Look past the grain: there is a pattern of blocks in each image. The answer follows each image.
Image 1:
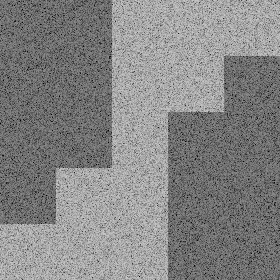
the same after a half turn
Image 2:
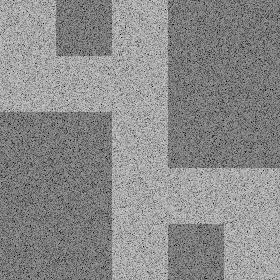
the same after a half turn
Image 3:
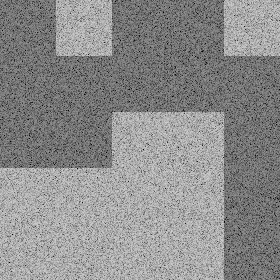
no symmetry
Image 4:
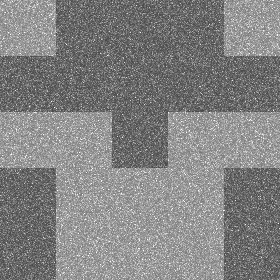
left and right mirror each other
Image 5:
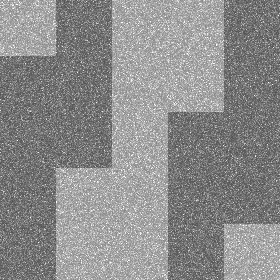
the same after a half turn
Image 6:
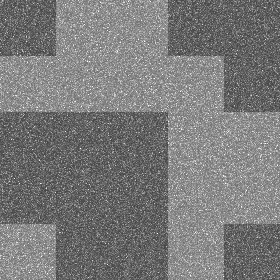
mirrored about the diagonal from the bottom left
